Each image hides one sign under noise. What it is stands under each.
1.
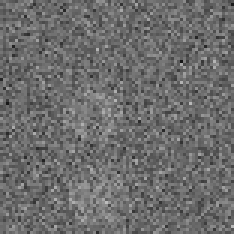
light colon
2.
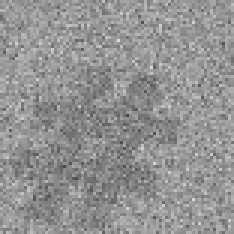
dark hash sign
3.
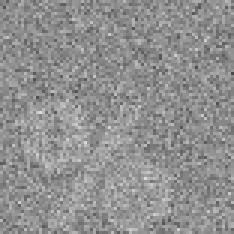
light percent sign
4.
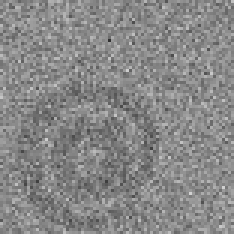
dark at sign
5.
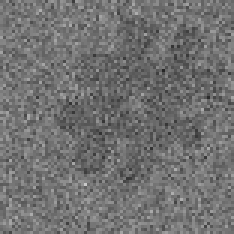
dark hash sign
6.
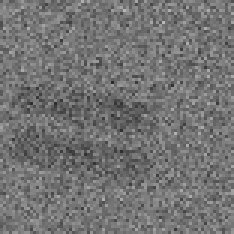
dark equals sign
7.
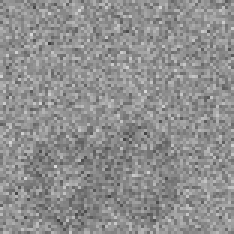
dark infinity sign
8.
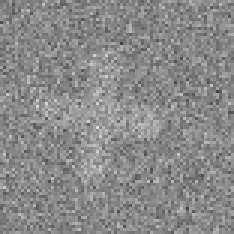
light plus sign
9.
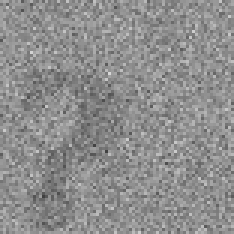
dark question mark
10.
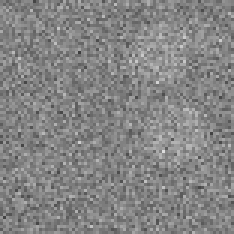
light colon
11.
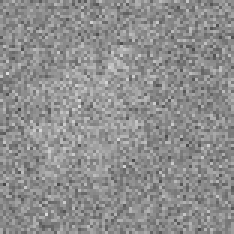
light hash sign
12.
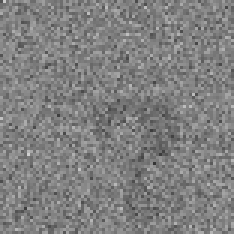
dark question mark
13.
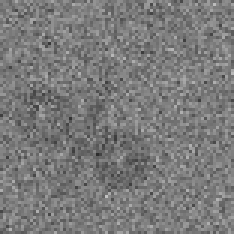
dark percent sign
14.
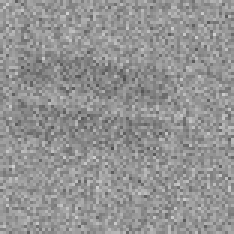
dark equals sign
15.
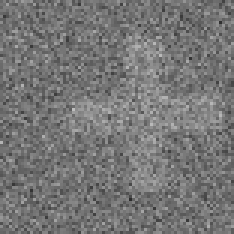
light plus sign
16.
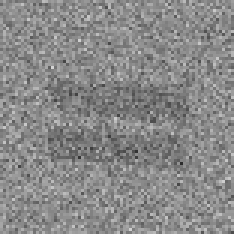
dark equals sign
